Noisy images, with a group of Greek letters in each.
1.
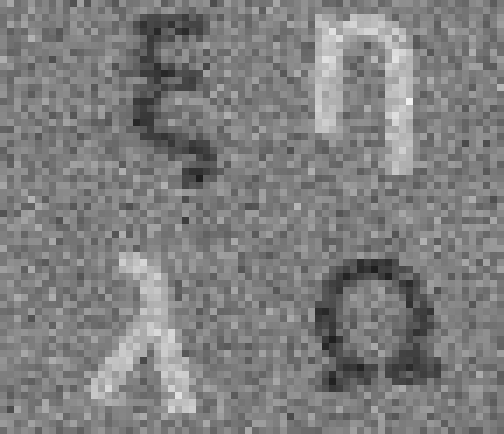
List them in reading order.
top left: dark xi; top right: light eta; bottom left: light lambda; bottom right: dark omega
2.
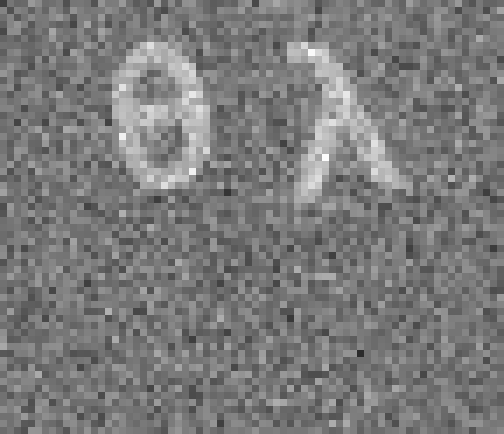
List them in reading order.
top left: light theta; top right: light lambda
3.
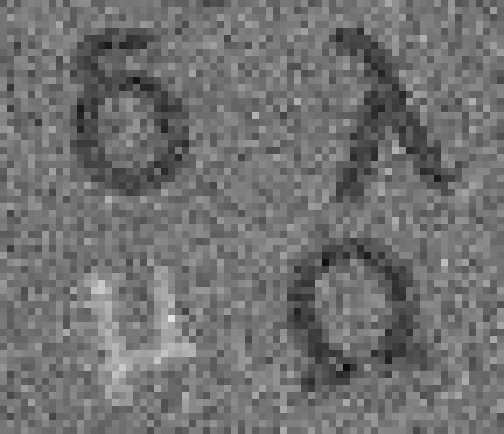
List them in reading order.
top left: dark delta; top right: dark lambda; bottom left: light mu; bottom right: dark omega
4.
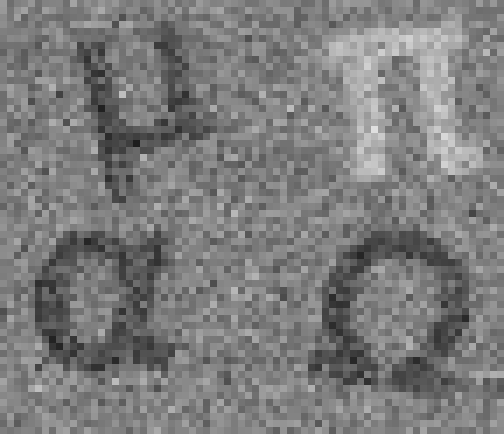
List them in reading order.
top left: dark mu; top right: light pi; bottom left: dark alpha; bottom right: dark omega
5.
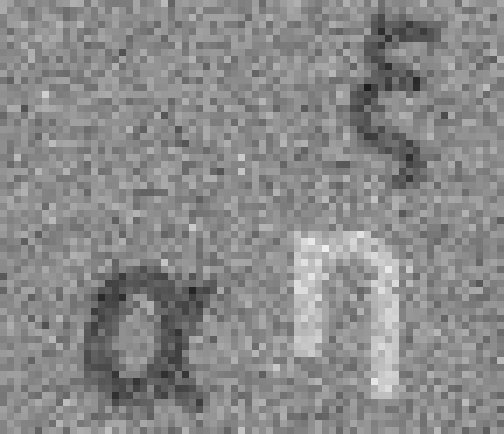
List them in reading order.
top right: dark xi; bottom left: dark alpha; bottom right: light eta
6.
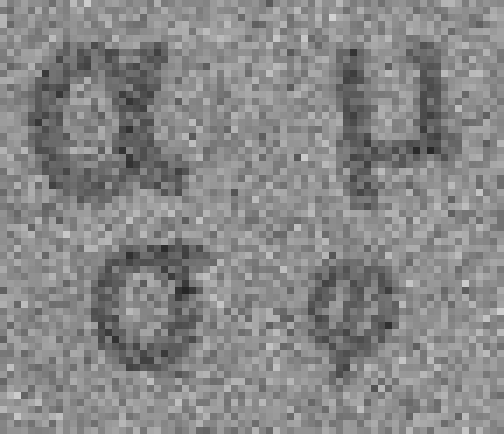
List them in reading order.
top left: dark alpha; top right: dark mu; bottom left: dark sigma; bottom right: dark phi
